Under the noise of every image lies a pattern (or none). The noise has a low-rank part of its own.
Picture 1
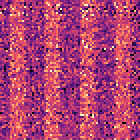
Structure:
vertical stripes
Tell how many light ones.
4
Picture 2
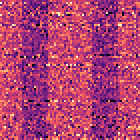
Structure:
vertical stripes
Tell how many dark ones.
2
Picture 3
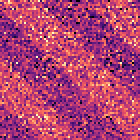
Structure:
diagonal stripes
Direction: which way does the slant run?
top left to bottom right
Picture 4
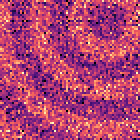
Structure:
rings round one point
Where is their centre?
top right
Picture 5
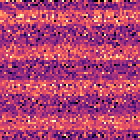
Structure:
horizontal stripes
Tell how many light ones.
4
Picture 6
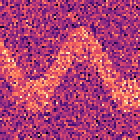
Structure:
a wavy band
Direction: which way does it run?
left to right
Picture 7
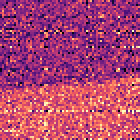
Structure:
a sharp edge
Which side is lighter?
bottom
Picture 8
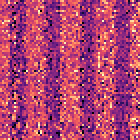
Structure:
vertical stripes
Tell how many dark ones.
4
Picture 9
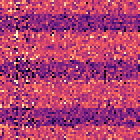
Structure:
horizontal stripes
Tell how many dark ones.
3
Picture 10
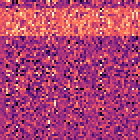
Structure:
one horizontal stripe
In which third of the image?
top
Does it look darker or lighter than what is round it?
lighter
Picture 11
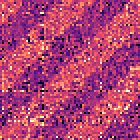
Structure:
diagonal stripes
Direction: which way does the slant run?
bottom left to top right
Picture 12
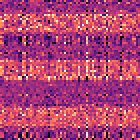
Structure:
horizontal stripes
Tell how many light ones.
3
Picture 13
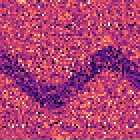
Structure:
a wavy band
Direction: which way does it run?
left to right
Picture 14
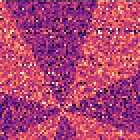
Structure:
spokes from one point
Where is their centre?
bottom middle
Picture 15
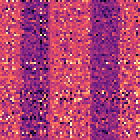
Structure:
vertical stripes
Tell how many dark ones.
2
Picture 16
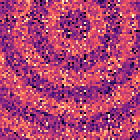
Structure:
rings round one point
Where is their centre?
top middle
